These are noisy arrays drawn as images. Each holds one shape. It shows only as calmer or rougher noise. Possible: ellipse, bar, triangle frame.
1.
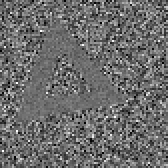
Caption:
calm triangle frame
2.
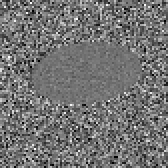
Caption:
calm ellipse
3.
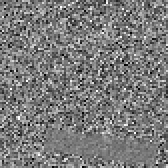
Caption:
calm bar
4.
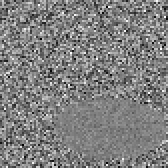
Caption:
calm ellipse
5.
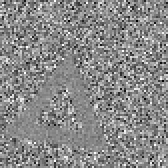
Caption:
calm triangle frame
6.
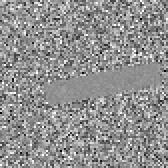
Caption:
calm bar
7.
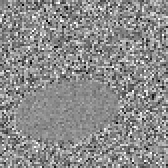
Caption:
calm ellipse
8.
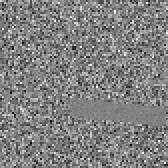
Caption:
calm bar
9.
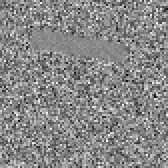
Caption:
calm bar
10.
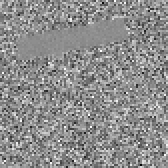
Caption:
calm bar
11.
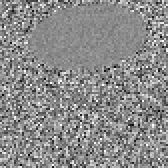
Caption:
calm ellipse
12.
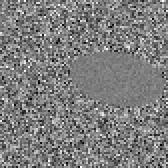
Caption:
calm ellipse
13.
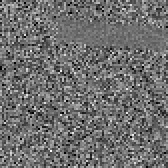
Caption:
calm bar
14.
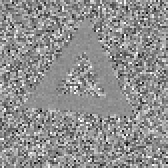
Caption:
calm triangle frame
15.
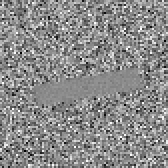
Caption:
calm bar
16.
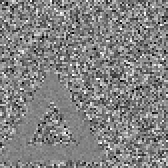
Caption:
calm triangle frame
